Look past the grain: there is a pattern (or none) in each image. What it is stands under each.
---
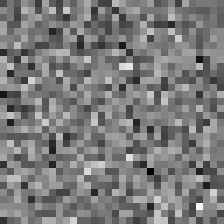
only noise
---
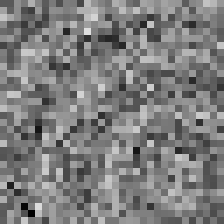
rings round one point
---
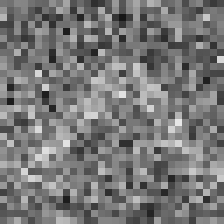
a wavy band
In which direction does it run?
left to right
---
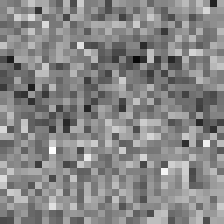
a wavy band
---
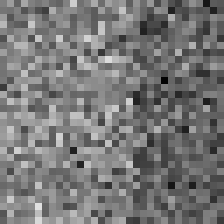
a sharp edge
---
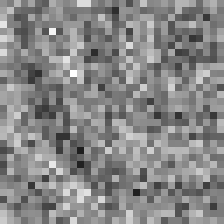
rings round one point
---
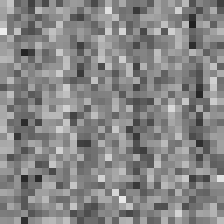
vertical stripes
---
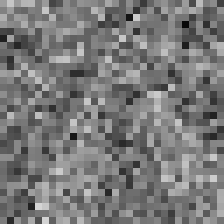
spokes from one point
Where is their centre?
top middle
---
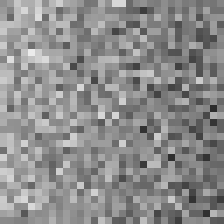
a smooth slope
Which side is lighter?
left
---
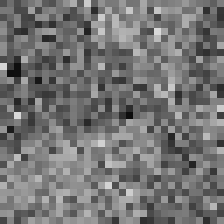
spokes from one point
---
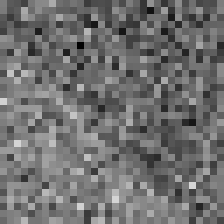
a sharp edge
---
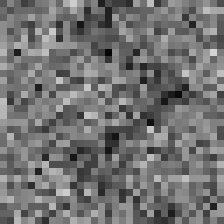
a wavy band
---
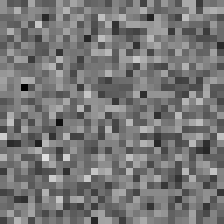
only noise
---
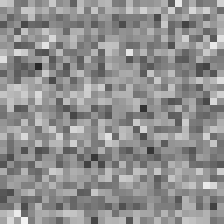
horizontal stripes
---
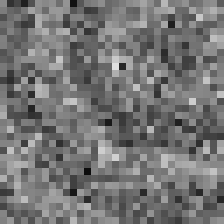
rings round one point
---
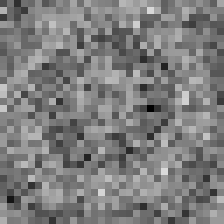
rings round one point
